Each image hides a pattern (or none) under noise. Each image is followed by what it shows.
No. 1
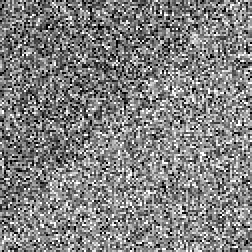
a sharp edge
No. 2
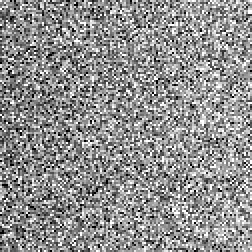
a smooth slope
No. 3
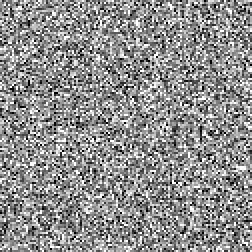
only noise
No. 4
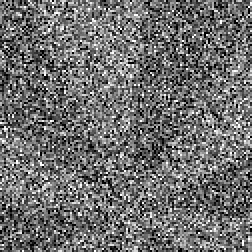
spokes from one point
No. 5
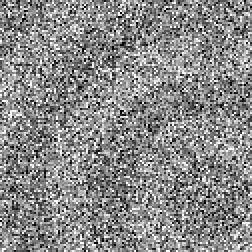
rings round one point
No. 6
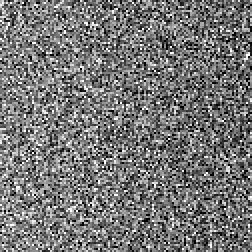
a smooth slope
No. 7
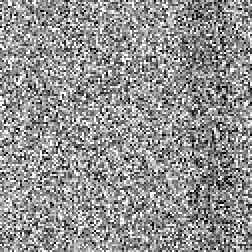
one vertical stripe
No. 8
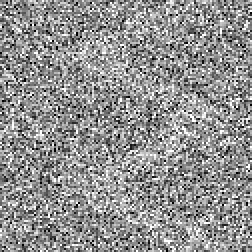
a wavy band
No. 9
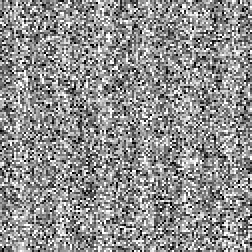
vertical stripes
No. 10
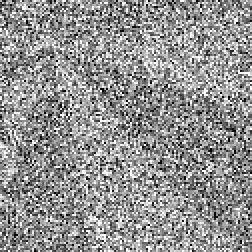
spokes from one point
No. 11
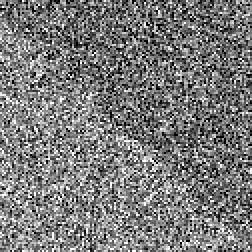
a sharp edge
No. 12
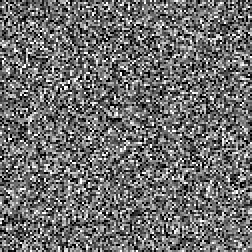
only noise
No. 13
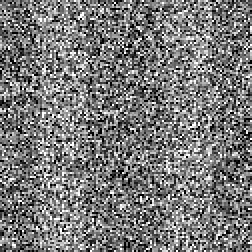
vertical stripes
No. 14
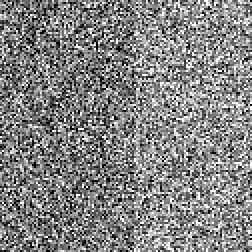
a sharp edge
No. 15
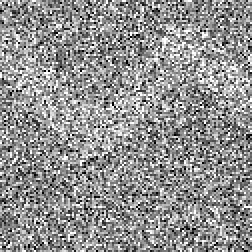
a wavy band
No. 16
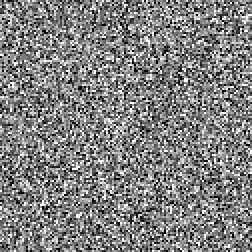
only noise
